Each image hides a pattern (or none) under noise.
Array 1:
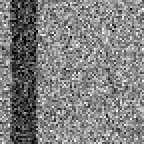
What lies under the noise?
one band of columns
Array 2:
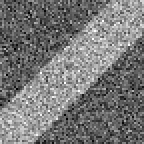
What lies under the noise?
a diagonal band
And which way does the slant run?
bottom left to top right
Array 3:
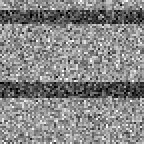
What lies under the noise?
bands of rows
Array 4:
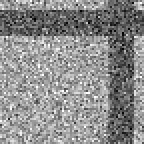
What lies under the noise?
bands of rows crossing bands of columns
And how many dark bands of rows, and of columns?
1 and 1
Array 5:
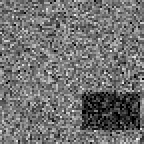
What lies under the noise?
one block
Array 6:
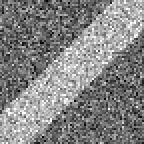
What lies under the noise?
a diagonal band
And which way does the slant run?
bottom left to top right
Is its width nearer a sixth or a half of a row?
a half
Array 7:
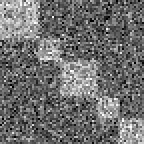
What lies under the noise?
blocks along the diagonal
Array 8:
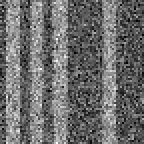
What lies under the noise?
bands of columns
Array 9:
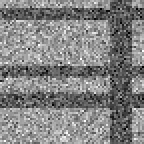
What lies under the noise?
bands of rows crossing bands of columns
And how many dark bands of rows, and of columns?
3 and 1
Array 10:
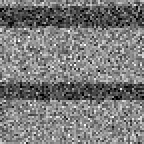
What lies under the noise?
bands of rows
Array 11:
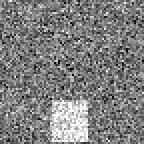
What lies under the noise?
one block
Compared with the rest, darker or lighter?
lighter
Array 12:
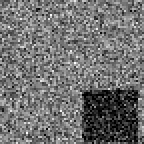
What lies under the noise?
one block
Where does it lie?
bottom right
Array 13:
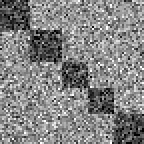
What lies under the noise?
blocks along the diagonal
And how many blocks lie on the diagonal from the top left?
5
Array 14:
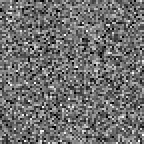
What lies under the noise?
only noise
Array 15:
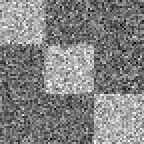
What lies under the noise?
blocks along the diagonal
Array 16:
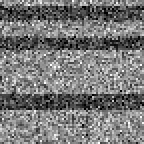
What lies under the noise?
bands of rows
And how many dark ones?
3
